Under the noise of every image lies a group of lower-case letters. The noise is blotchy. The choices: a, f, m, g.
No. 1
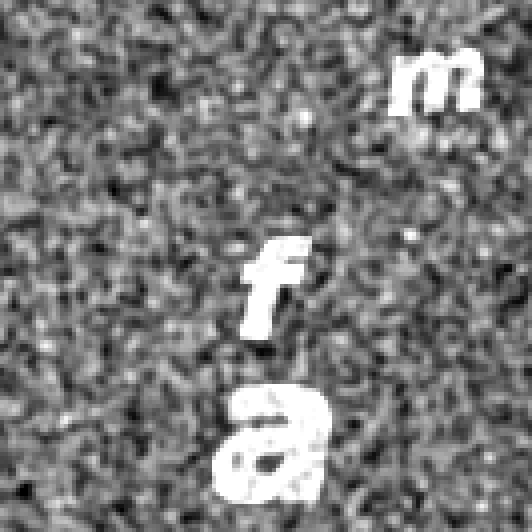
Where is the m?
top right
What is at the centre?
f
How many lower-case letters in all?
3
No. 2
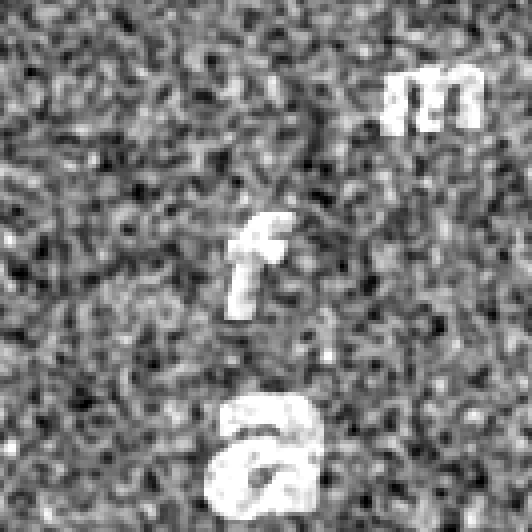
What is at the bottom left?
nothing
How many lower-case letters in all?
3
